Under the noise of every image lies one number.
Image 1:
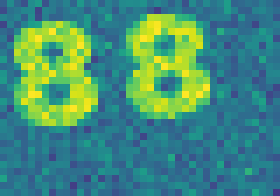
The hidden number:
88
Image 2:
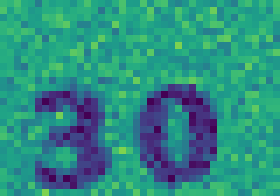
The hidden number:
30
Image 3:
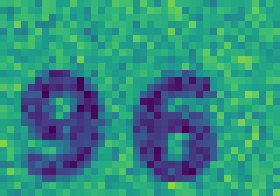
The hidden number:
96
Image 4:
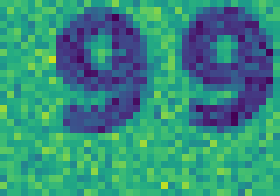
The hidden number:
99
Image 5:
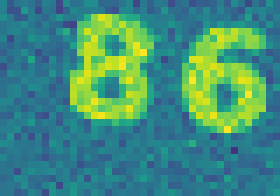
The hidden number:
86
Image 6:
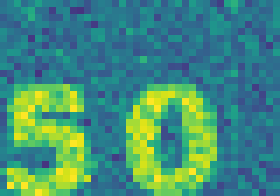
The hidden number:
50
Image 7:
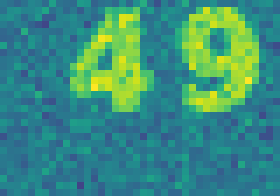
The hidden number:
49
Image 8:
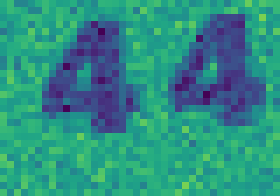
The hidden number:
44
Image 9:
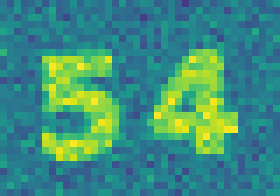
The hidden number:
54
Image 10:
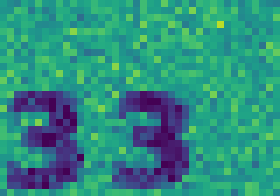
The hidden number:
33
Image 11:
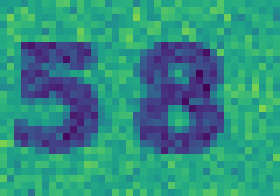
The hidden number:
58
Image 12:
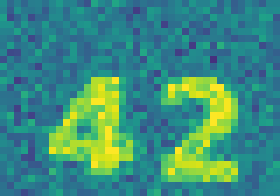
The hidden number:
42
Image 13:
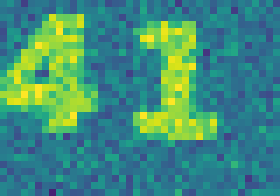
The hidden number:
41
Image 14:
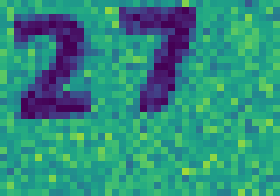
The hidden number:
27
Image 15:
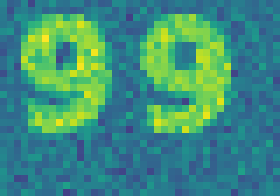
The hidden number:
99
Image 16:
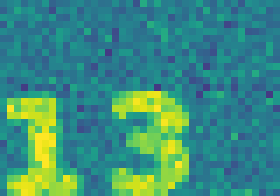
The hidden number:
13
